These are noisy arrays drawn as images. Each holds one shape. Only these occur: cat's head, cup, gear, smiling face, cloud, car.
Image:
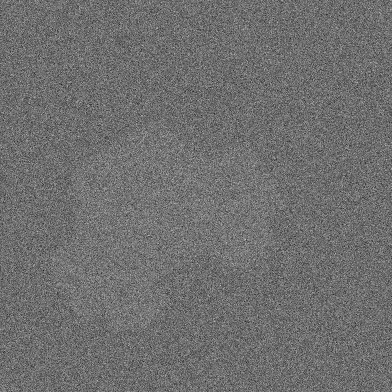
light car
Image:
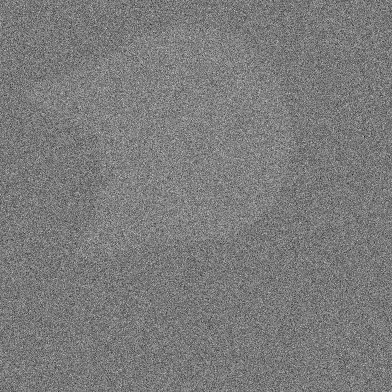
light cat's head
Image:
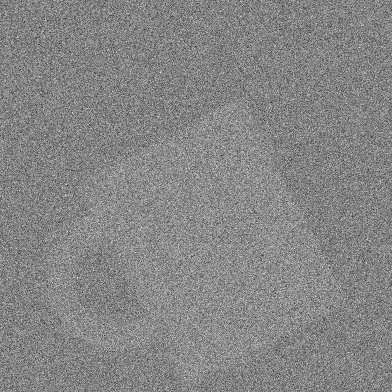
light cup
